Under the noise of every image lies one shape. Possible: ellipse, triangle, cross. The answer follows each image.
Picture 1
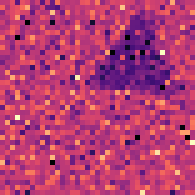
triangle
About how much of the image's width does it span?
half
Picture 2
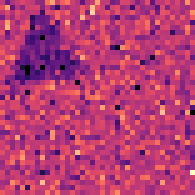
triangle
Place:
top left
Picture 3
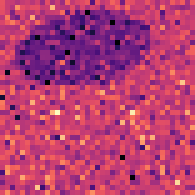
ellipse
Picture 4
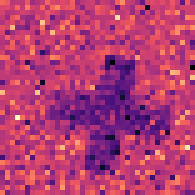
cross
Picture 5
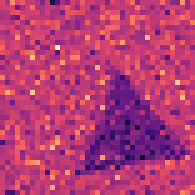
triangle
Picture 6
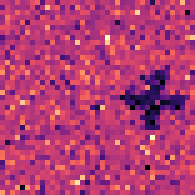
cross
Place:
middle right
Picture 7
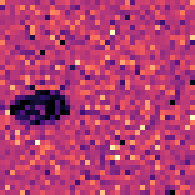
ellipse
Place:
middle left
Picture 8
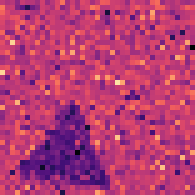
triangle
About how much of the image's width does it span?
half
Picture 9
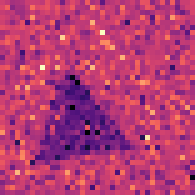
triangle
